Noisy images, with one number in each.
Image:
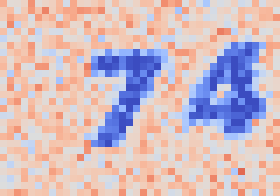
74
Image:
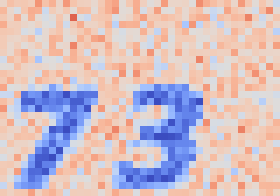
73
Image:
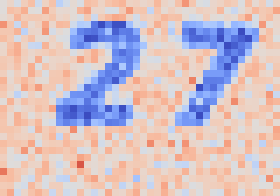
27
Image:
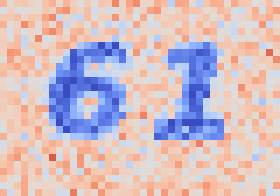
61
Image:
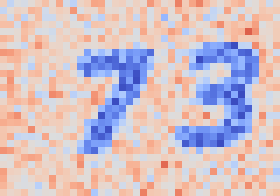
73
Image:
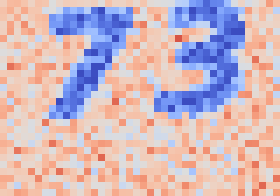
73
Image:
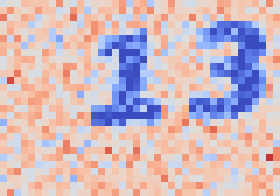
13
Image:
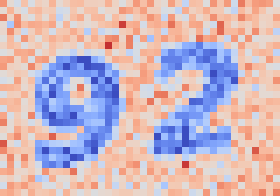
92
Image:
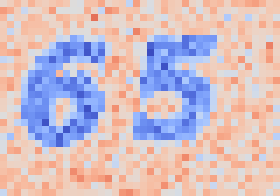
65
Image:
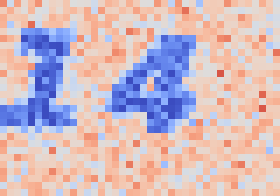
14
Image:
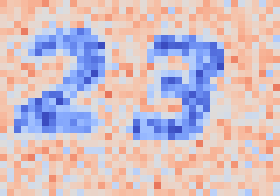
23
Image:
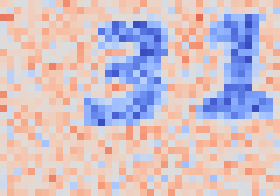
31
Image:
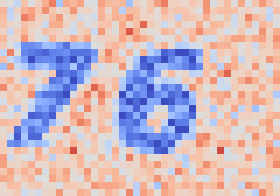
76
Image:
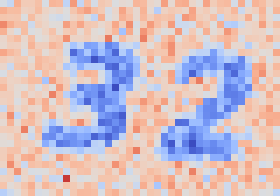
32
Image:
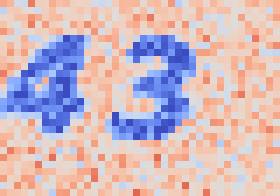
43
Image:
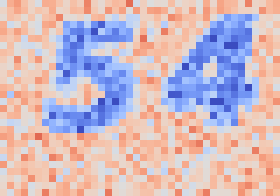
54
